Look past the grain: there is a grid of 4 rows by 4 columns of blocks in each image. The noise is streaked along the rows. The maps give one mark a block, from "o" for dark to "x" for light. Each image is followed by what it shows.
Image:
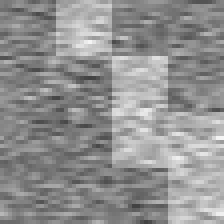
o x o o
o o x o
o o x x
o o o x
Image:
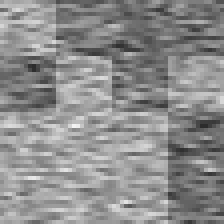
x o o o
o x o x
x x x o
x x x o
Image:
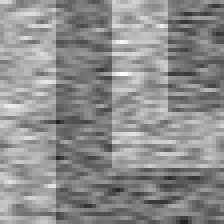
x o x o
x o x o
x o x x
x o o o
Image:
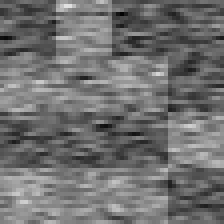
o x o o
x x x o
o o o x
x x x o
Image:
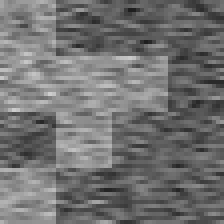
x o o o
x x x o
o x o o
x o o o
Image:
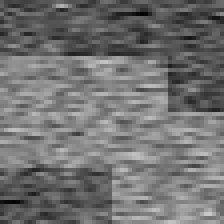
o o o o
x x x o
x x x x
o o x x
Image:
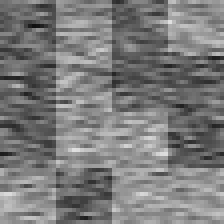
o x o x
o x o o
o x x o
x o x x
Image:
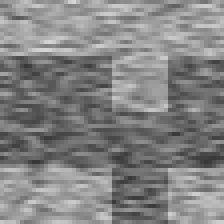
x x x x
o o x o
o o o o
x x o x
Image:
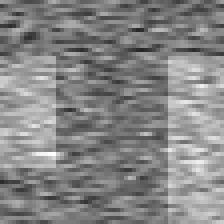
o o o o
x o o x
x o o x
o o o x
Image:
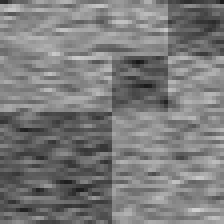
x x x o
x x o x
o o x x
o o x x
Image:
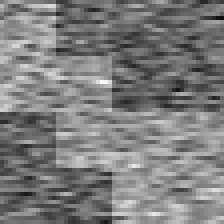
x o o o
x x o o
o x x x
o o x x
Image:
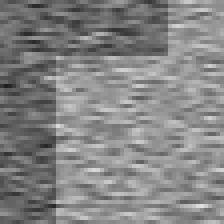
o o o x
o x x x
o x x x
o x x x
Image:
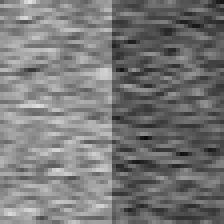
x x o o
x x o o
x x o o
x x o o
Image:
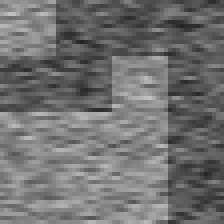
x o o o
o o x o
x x x o
x x x o
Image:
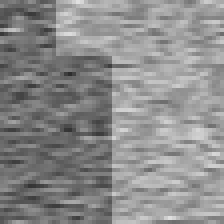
o x x x
o o x x
o o x x
o o x x
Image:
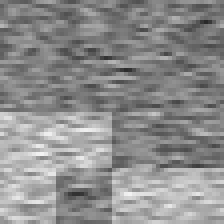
o o o o
o o o o
x x o o
x o x x
